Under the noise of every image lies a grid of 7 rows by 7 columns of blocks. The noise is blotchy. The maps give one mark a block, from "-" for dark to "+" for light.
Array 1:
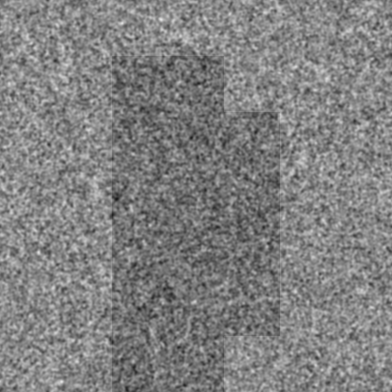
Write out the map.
+ + + + + + +
+ + - - + + +
+ + - - - + +
+ + - - - + +
+ + - - - + +
+ + - - - + +
+ + - - + + +
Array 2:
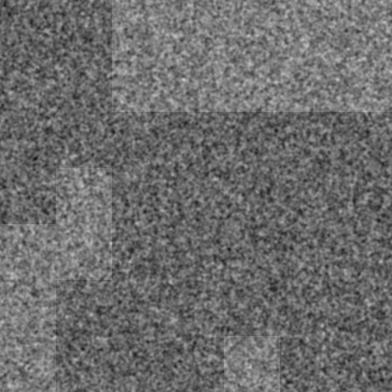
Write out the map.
- - + + + + +
- - + + + + +
- - - - - - -
- + - - - - -
+ + - - - - -
+ - - - - - -
+ - - - + - -
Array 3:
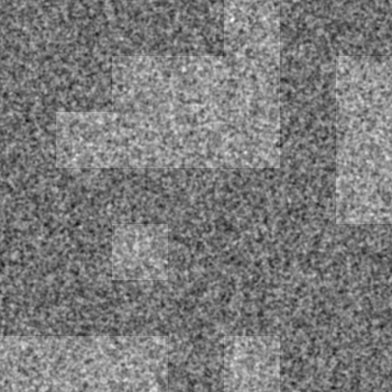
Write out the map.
- - - - + - -
- - + + + - +
- + + + + - +
- - - - - - +
- - + - - - -
- - - - - - -
+ + + - + - -
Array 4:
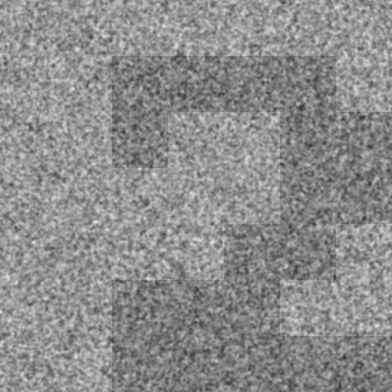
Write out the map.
+ + + + + + +
+ + - - - - +
+ + - + + - -
+ + + + + - -
+ + + + - - +
+ + - - - + +
+ + - - - - -
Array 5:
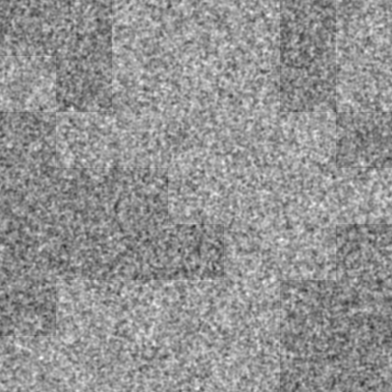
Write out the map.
- - + + + - +
+ - + + + - +
- + + + + + -
- - - + + + +
- - - - + + -
- + + + + - -
+ + + + + - -
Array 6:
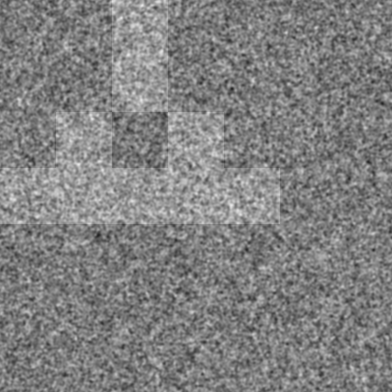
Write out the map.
- - + - - - -
- - + - - - -
- + - + - - -
+ + + + + - -
- - - - - - -
- - - - - - -
- - - - - - -
